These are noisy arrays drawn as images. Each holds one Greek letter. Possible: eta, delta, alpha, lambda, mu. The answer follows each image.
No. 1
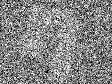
eta
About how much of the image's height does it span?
nearly all
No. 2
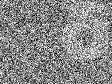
delta
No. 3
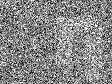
eta
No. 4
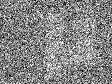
mu
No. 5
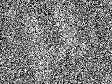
mu
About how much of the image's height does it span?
nearly all
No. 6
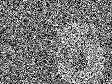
delta
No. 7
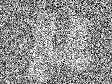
mu
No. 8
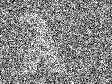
lambda
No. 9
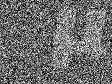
mu
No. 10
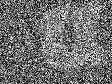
alpha
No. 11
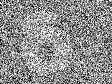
delta
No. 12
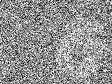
delta
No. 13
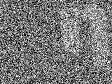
eta
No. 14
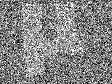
mu
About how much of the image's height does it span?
nearly all
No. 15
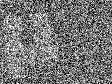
mu
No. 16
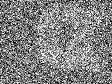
alpha
